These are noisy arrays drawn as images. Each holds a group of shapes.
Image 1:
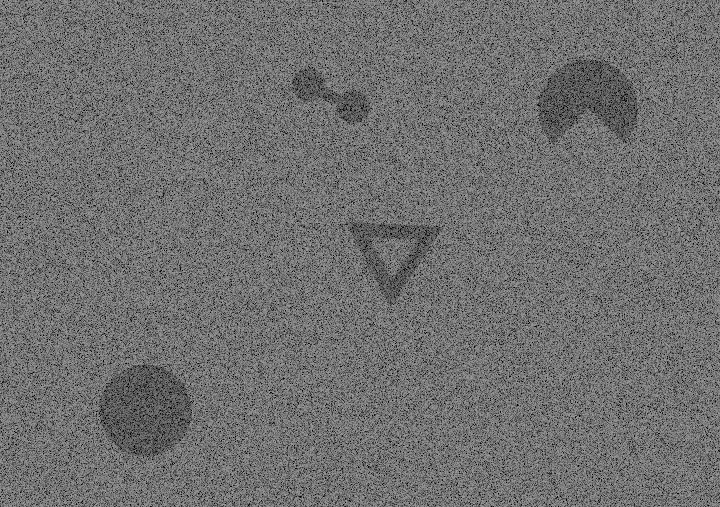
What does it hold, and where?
top middle: dark dumbbell; top right: dark disc with a wedge cut out; centre: dark triangle frame; bottom left: dark disc
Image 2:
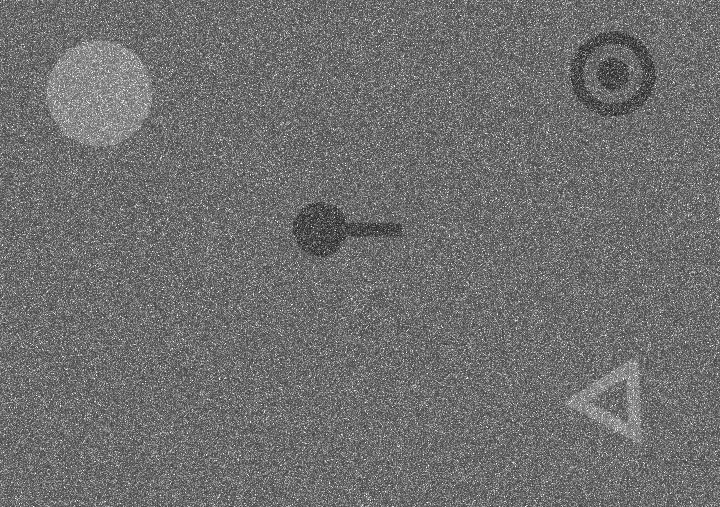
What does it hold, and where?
top left: light disc; top right: dark bullseye; centre: dark lollipop; bottom right: light triangle frame
